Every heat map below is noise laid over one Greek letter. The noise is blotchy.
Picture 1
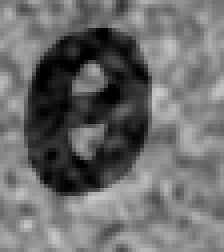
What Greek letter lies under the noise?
theta
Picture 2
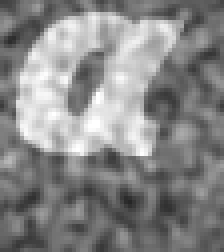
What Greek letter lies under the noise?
alpha
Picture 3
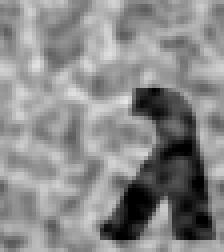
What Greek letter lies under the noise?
lambda
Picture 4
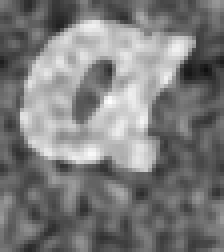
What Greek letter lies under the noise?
alpha
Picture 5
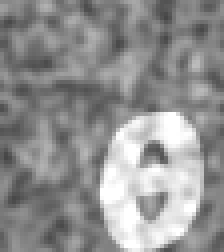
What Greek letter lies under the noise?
theta
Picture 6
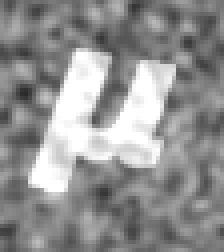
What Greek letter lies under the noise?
mu
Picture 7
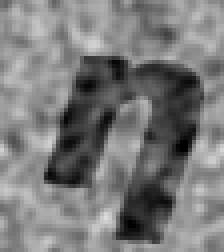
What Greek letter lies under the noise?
eta
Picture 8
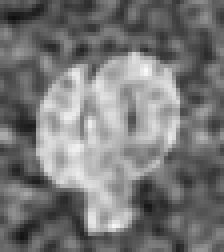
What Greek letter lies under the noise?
phi
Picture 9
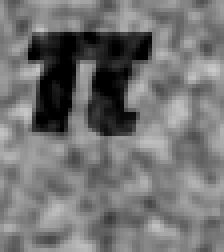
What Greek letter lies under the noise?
pi
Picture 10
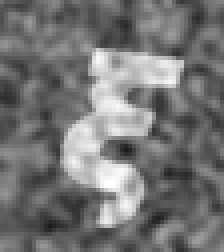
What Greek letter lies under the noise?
xi
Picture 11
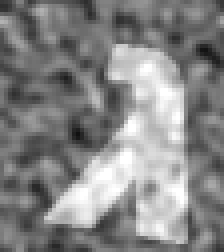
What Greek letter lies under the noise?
lambda
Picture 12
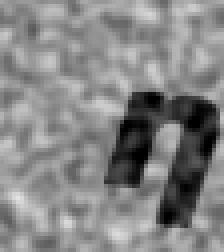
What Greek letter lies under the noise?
eta
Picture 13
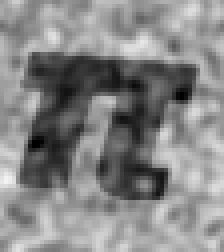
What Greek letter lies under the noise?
pi
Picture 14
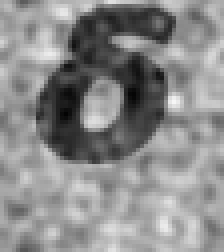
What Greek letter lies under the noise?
delta
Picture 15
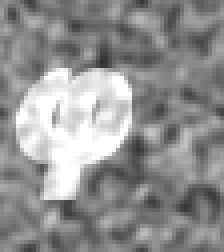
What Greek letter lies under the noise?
phi
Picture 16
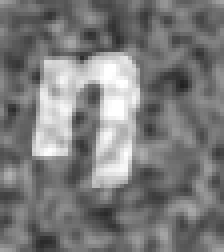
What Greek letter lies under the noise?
eta
